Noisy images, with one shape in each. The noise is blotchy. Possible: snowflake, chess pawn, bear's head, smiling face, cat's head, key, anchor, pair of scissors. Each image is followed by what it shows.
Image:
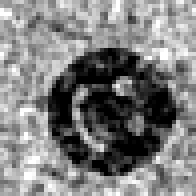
dark smiling face
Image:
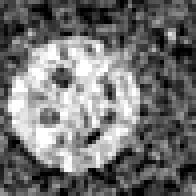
light smiling face
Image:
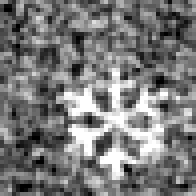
light snowflake
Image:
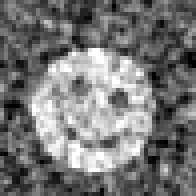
light smiling face
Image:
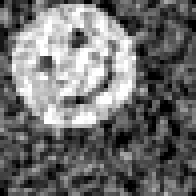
light smiling face
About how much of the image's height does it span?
two thirds
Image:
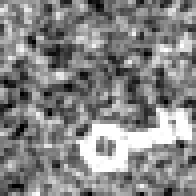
light key
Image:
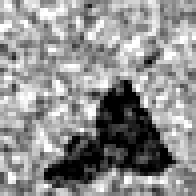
dark chess pawn
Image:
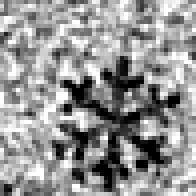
dark snowflake
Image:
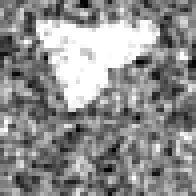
light chess pawn
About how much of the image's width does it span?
two thirds
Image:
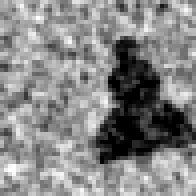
dark chess pawn
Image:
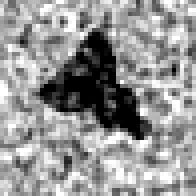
dark chess pawn
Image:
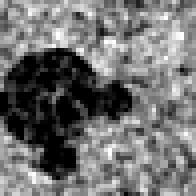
dark bear's head
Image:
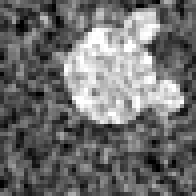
light bear's head
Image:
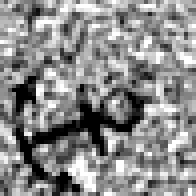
dark anchor
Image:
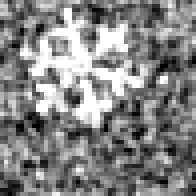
light snowflake
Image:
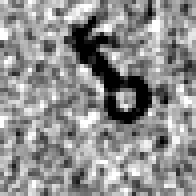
dark key
